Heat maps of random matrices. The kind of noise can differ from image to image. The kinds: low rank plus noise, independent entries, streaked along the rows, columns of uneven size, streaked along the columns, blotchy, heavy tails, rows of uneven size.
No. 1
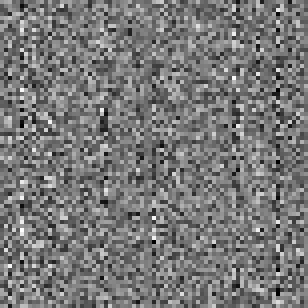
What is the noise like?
columns of uneven size
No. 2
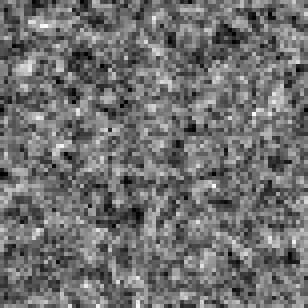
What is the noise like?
blotchy
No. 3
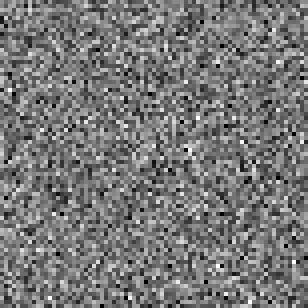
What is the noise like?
independent entries
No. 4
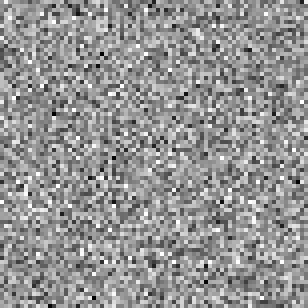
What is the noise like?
independent entries
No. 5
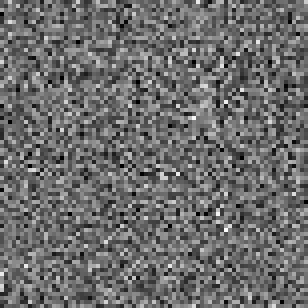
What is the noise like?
low rank plus noise
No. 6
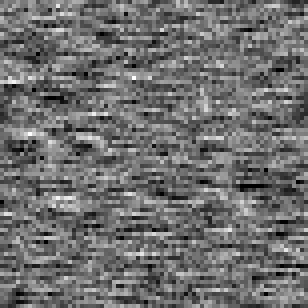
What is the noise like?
streaked along the rows
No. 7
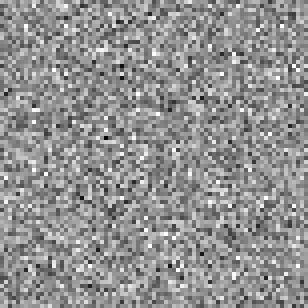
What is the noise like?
independent entries
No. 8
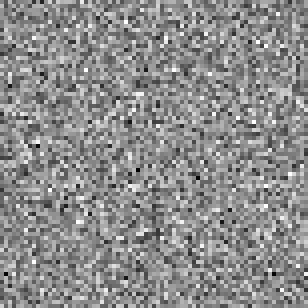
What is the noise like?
independent entries
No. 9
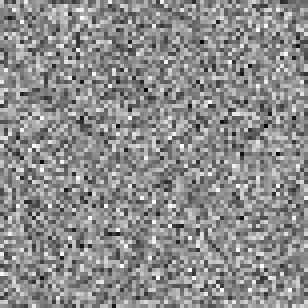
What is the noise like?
independent entries
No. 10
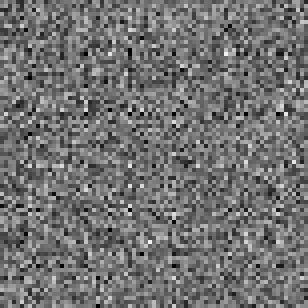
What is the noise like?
low rank plus noise
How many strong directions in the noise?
one
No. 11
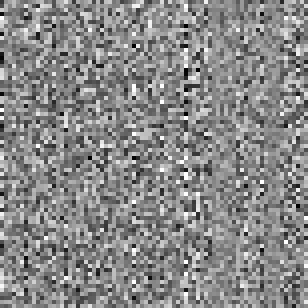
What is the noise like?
columns of uneven size
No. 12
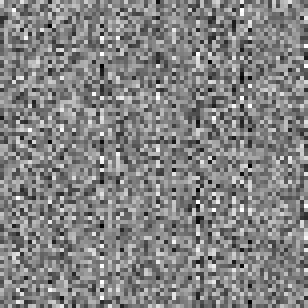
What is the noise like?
columns of uneven size
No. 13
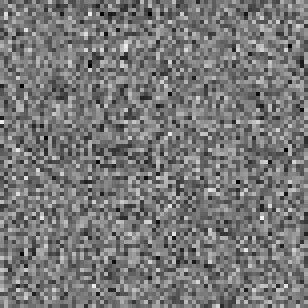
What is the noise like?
low rank plus noise
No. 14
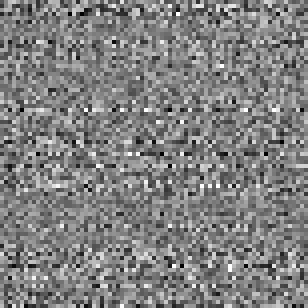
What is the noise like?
rows of uneven size
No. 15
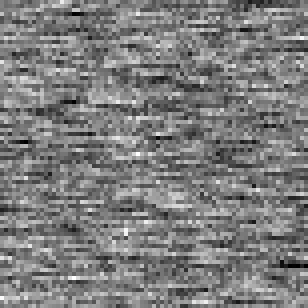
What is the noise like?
streaked along the rows
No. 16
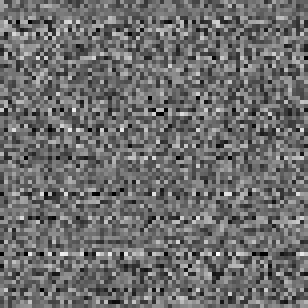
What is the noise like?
rows of uneven size
